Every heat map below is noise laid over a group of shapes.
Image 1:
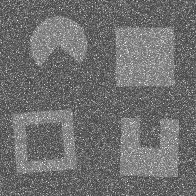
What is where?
top left: disc with a wedge cut out; top right: square; bottom left: square frame; bottom right: square with a notch
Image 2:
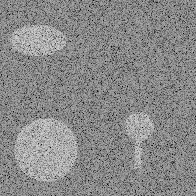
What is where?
top left: ellipse; bottom left: disc; bottom right: lollipop
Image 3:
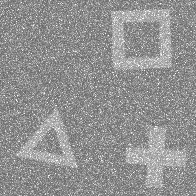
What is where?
top right: square frame; bottom left: triangle frame; bottom right: cross
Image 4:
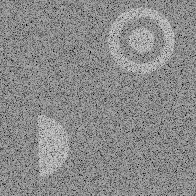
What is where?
top right: bullseye; bottom left: half disc
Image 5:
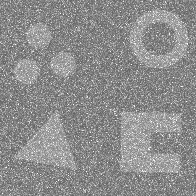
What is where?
top left: three dots; top right: ring; bottom left: triangle; bottom right: square with a notch
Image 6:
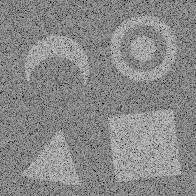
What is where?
top left: crescent; top right: bullseye; bottom left: triangle; bottom right: square
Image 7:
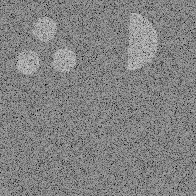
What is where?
top left: three dots; top right: half disc
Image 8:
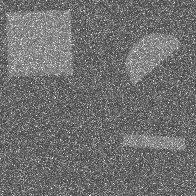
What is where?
top left: square; top right: half disc; bottom right: bar
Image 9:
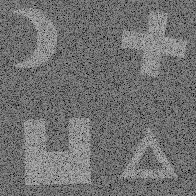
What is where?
top left: crescent; top right: cross; bottom left: square with a notch; bottom right: triangle frame
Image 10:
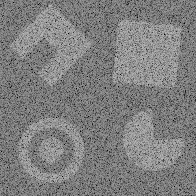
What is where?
top left: square with a notch; top right: square; bottom left: bullseye; bottom right: disc with a wedge cut out
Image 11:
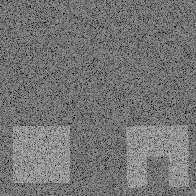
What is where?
bottom left: square; bottom right: square with a notch
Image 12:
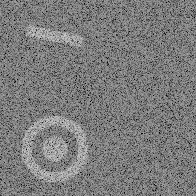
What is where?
top left: bar; bottom left: bullseye
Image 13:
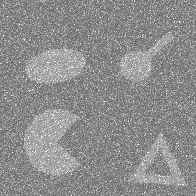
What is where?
top left: ellipse; top right: lollipop; bottom left: disc with a wedge cut out; bottom right: triangle frame
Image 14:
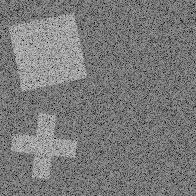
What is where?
top left: square; bottom left: cross
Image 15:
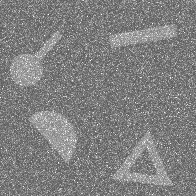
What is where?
top left: lollipop; top right: bar; bottom left: half disc; bottom right: triangle frame
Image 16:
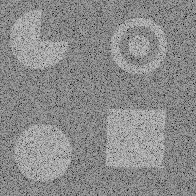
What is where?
top left: disc with a wedge cut out; top right: bullseye; bottom left: disc; bottom right: square
